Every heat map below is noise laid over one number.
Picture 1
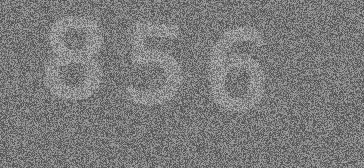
856
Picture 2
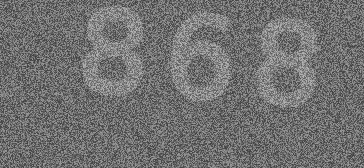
868
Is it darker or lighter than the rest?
lighter
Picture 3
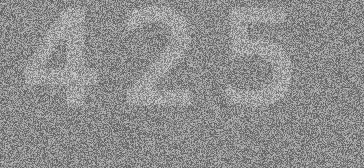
425
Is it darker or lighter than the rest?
lighter
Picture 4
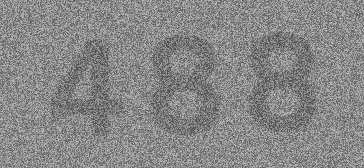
488
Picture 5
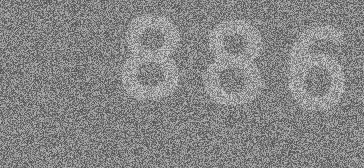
886
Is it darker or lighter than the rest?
lighter
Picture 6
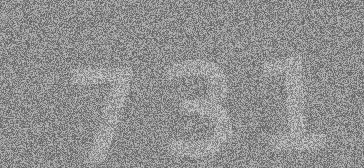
731
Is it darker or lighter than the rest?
lighter
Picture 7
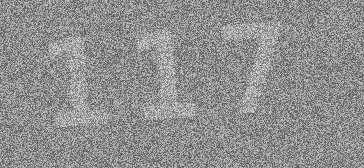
117
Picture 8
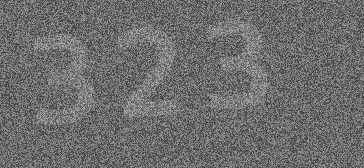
323
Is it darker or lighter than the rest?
lighter
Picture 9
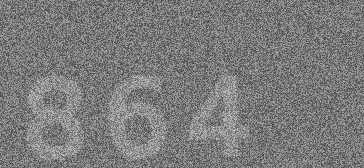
864
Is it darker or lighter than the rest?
lighter
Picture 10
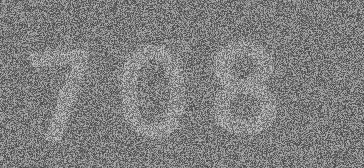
708
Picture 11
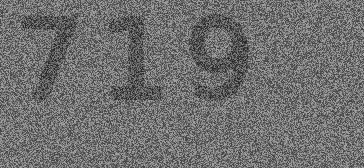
719
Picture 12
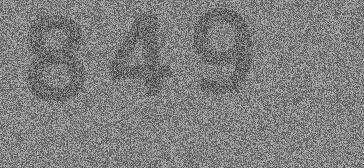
849
